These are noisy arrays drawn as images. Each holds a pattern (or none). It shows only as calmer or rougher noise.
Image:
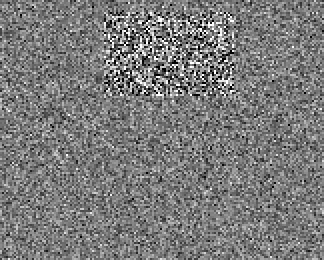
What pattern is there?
one block
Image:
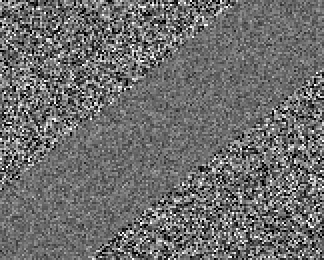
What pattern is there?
a diagonal band
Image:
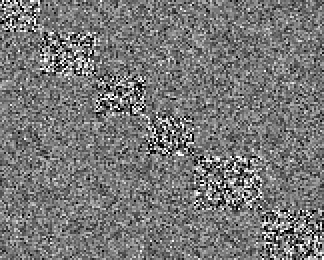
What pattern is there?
blocks along the diagonal
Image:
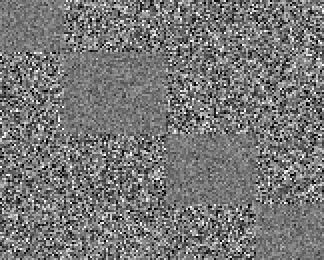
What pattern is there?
blocks along the diagonal
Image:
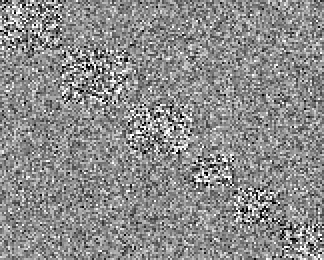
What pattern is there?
blocks along the diagonal
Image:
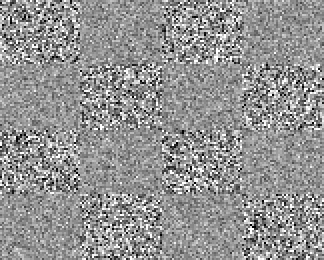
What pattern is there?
a checkerboard
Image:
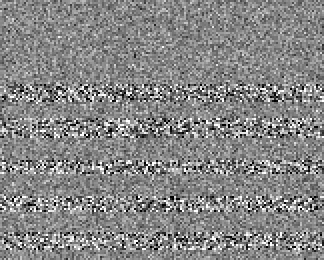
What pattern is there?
bands of rows
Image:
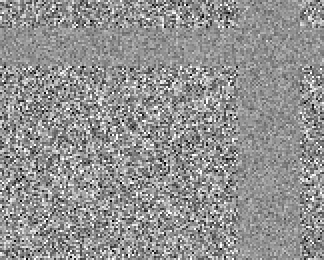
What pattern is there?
bands of rows crossing bands of columns
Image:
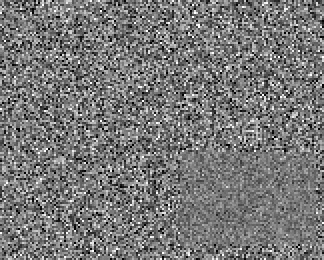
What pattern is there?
one block
